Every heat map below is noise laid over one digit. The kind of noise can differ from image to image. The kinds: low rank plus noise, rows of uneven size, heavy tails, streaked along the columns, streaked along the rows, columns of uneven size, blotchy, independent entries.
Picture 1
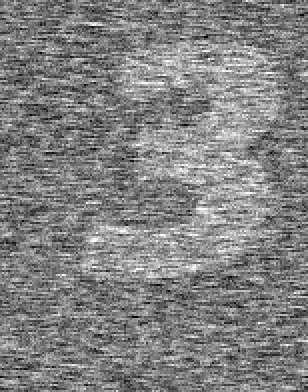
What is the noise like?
streaked along the rows
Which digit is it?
3
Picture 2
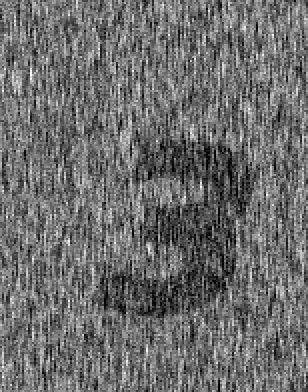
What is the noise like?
streaked along the columns
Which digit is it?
3
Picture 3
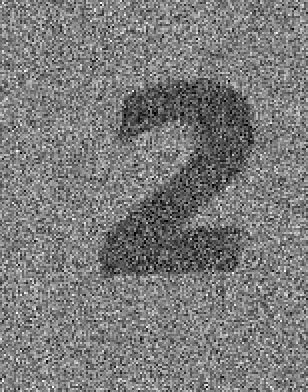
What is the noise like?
low rank plus noise
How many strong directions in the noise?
three or four
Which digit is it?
2
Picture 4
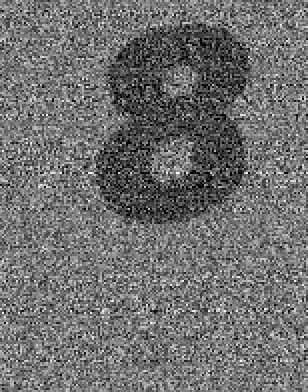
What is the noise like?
rows of uneven size
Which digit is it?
8
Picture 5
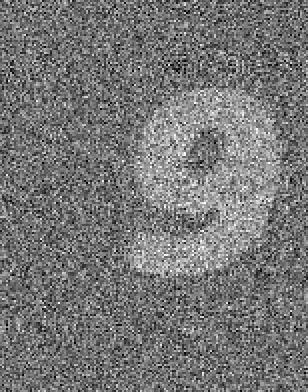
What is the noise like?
low rank plus noise
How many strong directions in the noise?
five to eight
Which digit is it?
9
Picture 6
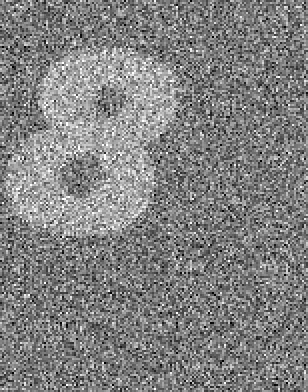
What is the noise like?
low rank plus noise
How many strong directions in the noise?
three or four
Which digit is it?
8
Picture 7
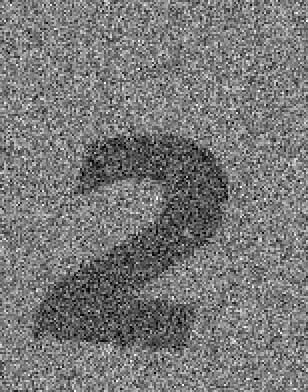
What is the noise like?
independent entries
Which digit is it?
2
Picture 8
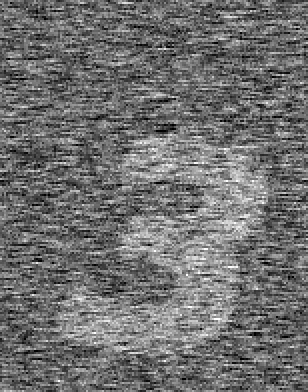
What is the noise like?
streaked along the rows
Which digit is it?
3
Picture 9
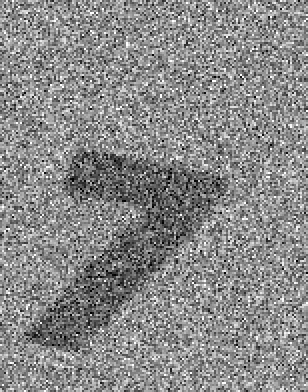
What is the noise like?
independent entries
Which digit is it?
7
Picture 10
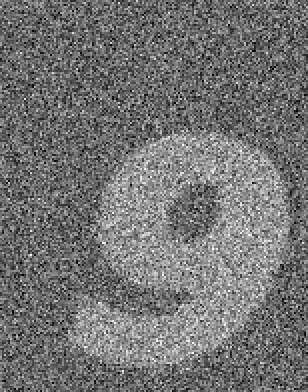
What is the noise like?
independent entries
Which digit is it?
9
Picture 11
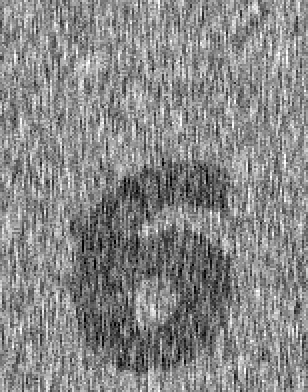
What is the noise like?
streaked along the columns
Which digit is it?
6
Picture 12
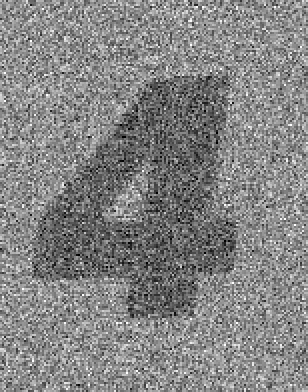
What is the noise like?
low rank plus noise
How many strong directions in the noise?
five to eight
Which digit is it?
4
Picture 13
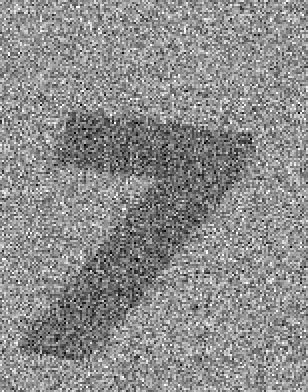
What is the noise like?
low rank plus noise
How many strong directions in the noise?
one
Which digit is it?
7
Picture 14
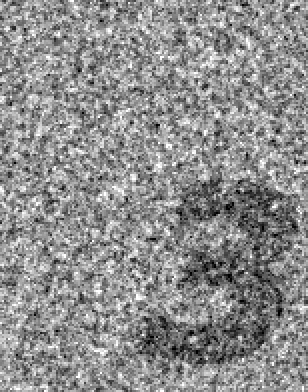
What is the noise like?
blotchy
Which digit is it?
3
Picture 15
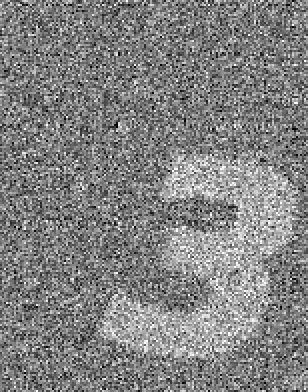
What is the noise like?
low rank plus noise
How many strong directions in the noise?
two
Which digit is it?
3
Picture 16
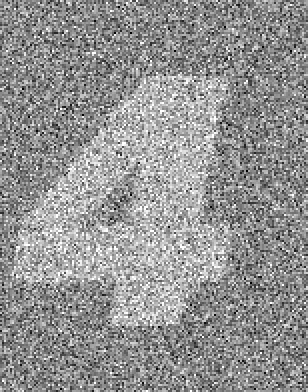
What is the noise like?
independent entries
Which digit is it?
4
